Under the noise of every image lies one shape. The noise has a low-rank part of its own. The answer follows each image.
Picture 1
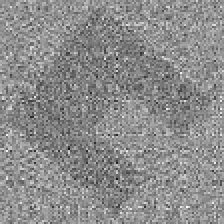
square with a notch
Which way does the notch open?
down and right
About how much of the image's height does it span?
nearly all
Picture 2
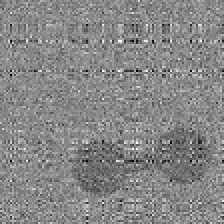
dumbbell
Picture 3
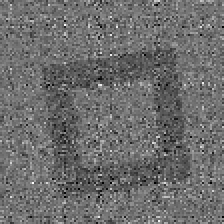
square frame
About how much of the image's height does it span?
two thirds
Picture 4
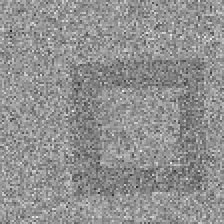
square frame
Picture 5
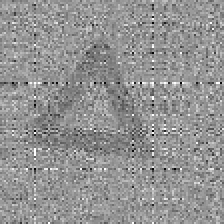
triangle frame
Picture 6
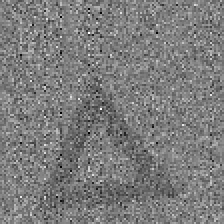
triangle frame
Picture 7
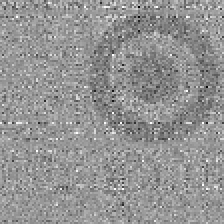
bullseye
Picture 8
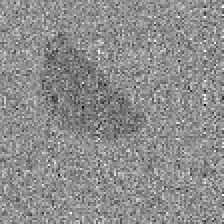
half disc
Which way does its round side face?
down and left
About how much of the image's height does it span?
half
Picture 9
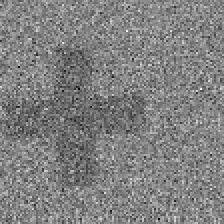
cross
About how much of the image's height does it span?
two thirds
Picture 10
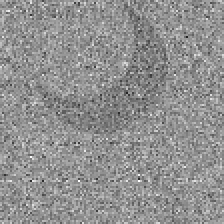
crescent
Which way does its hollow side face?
up and left
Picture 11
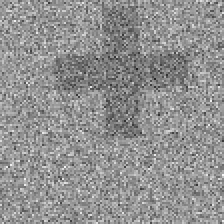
cross
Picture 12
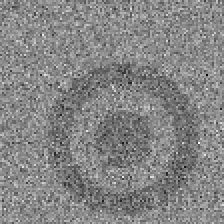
bullseye
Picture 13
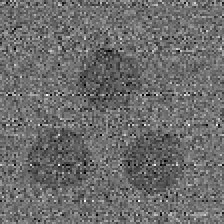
three dots
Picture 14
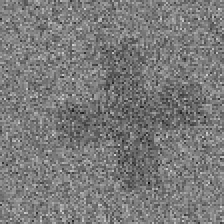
cross
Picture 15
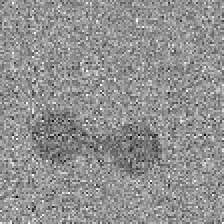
dumbbell
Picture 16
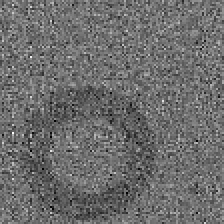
ring
